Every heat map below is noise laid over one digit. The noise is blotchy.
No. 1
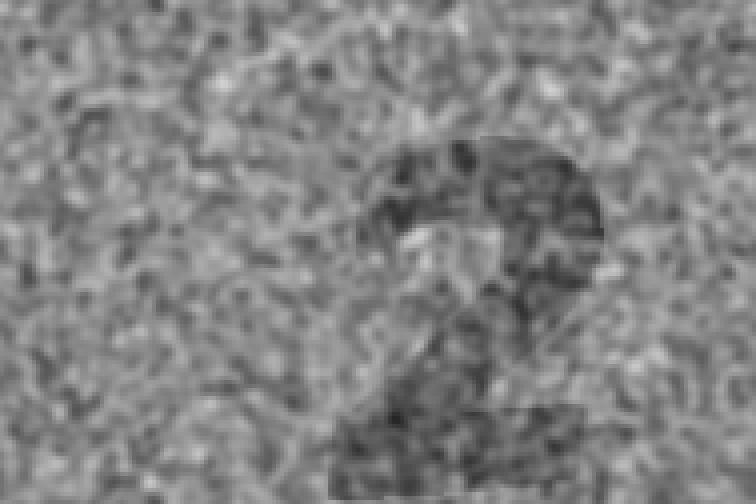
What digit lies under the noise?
2
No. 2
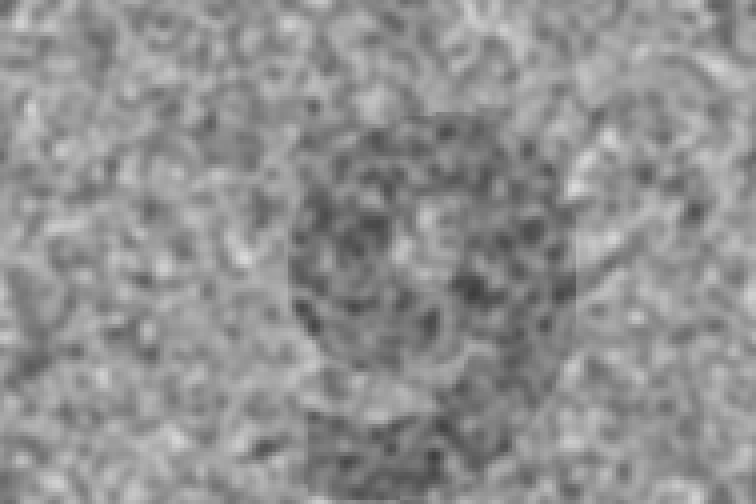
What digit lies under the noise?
9
